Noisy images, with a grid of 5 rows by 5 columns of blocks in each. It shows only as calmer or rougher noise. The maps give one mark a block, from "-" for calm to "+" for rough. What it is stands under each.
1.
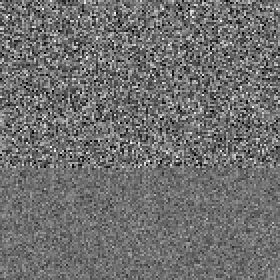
+++++
+++++
+++++
-----
-----
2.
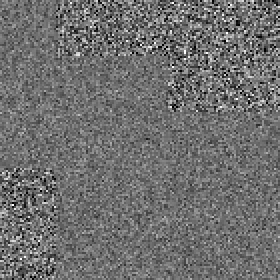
-++++
---++
-----
+----
+----
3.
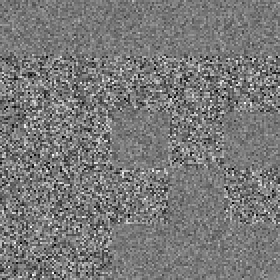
-----
+++++
++-+-
+++-+
++---
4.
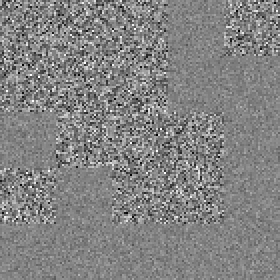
+++-+
+++--
-+++-
+-++-
-----
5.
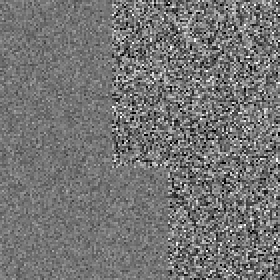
--+++
--+++
--+++
---++
---++
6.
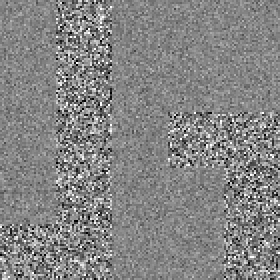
-+---
-+---
-+-++
-+--+
++--+
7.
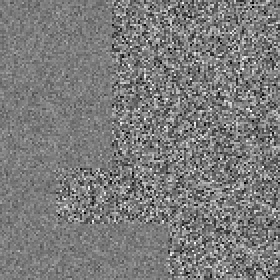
--+++
--+++
--+++
-++++
---++
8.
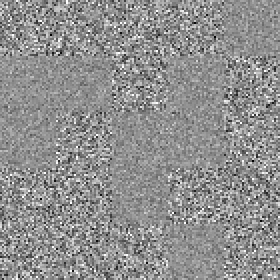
++++-
--+-+
-+--+
++-++
+++-+
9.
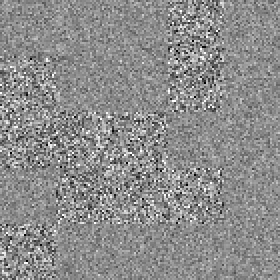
---+-
+--+-
+++--
-+++-
+----
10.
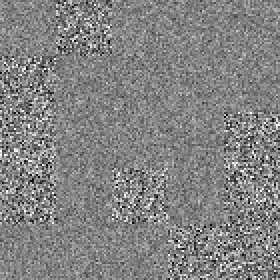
-+---
+----
+---+
+-+-+
---++
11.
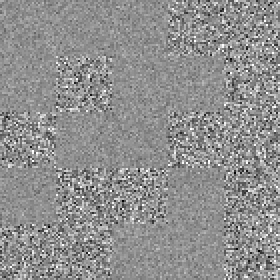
---++
-+--+
+--++
-++-+
++--+
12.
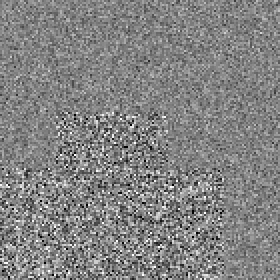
-----
-----
-++--
++++-
++++-
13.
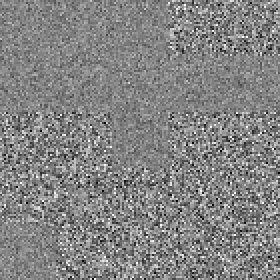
---++
-----
++-++
+++++
-++++
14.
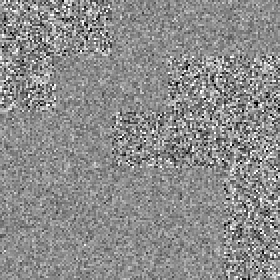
++---
+--++
--+++
----+
----+
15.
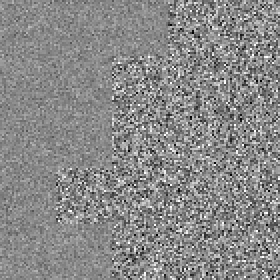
---++
--+++
--+++
-++++
--+++
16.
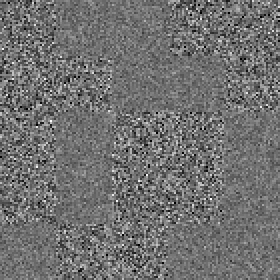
+--++
++--+
+-++-
+-++-
-++--
